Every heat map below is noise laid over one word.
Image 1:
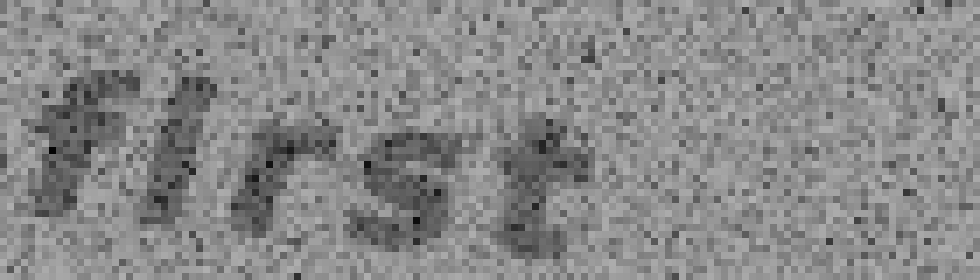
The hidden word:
first
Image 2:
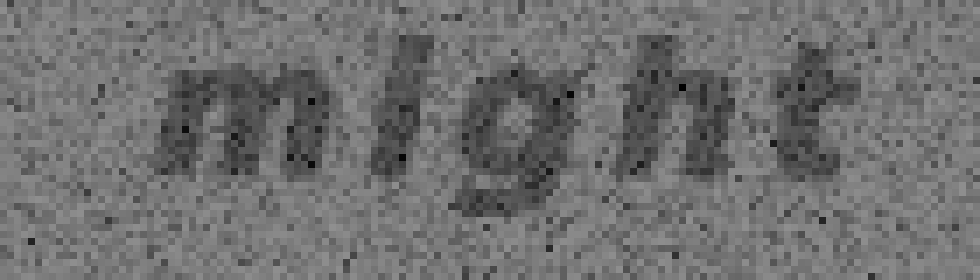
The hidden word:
might
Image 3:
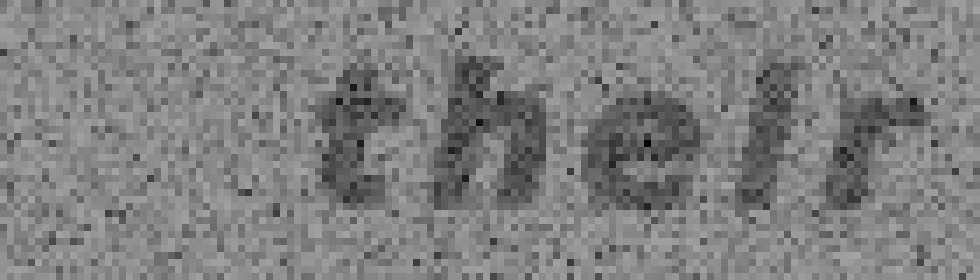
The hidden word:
their
